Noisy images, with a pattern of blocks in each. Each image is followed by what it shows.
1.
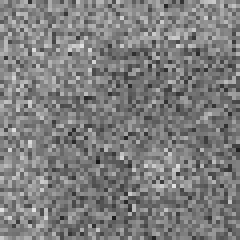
mirrored about the diagonal from the top left
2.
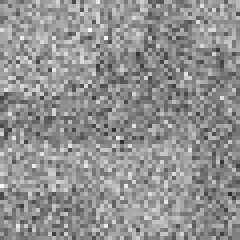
no symmetry
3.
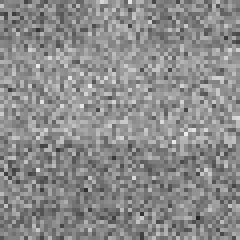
left and right mirror each other
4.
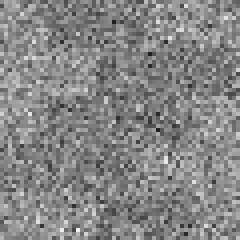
the same after a half turn
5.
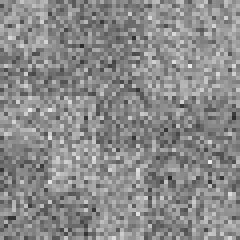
mirrored about the diagonal from the bottom left
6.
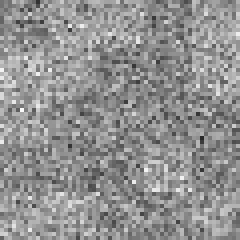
mirrored about the diagonal from the top left
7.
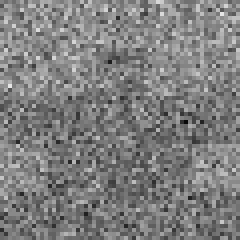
left and right mirror each other
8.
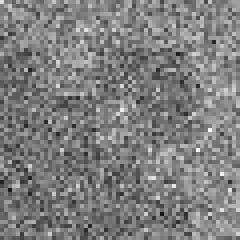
mirrored about the diagonal from the bottom left
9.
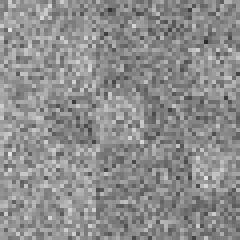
top and bottom mirror each other
